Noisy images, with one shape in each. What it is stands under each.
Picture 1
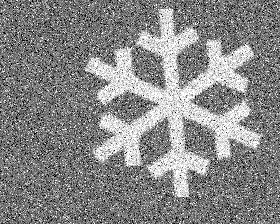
snowflake
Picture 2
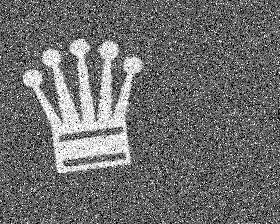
chess queen
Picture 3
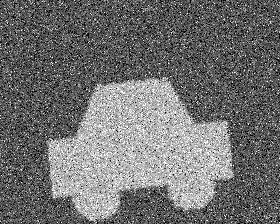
car
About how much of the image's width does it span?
two thirds
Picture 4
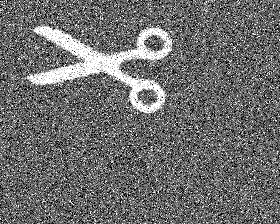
pair of scissors
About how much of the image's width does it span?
half
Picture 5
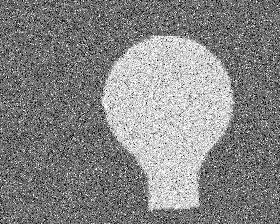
light bulb
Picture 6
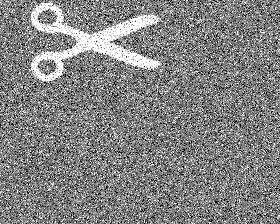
pair of scissors
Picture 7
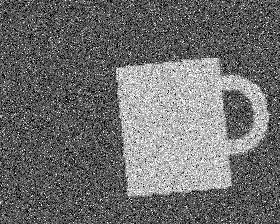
cup
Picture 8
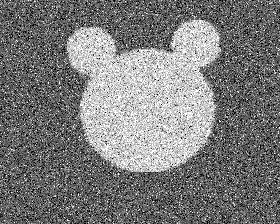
bear's head
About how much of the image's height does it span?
two thirds
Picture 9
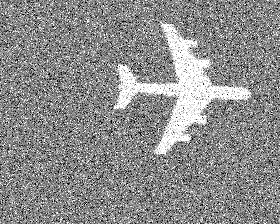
airplane
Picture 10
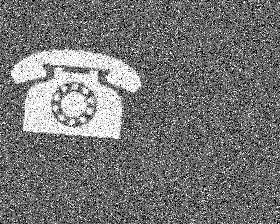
telephone
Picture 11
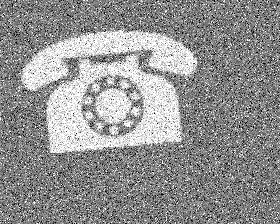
telephone
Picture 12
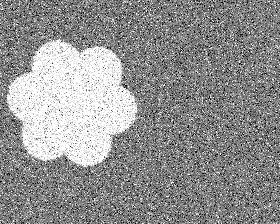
flower
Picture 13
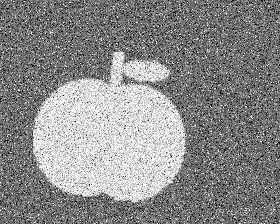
apple
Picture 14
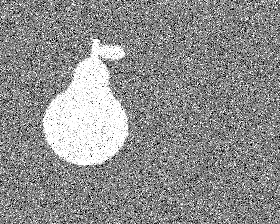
pear
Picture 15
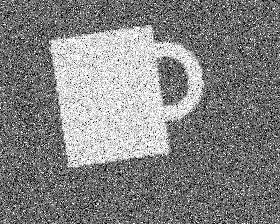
cup
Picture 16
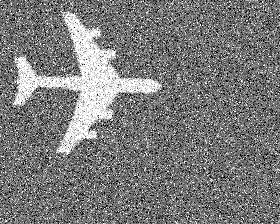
airplane
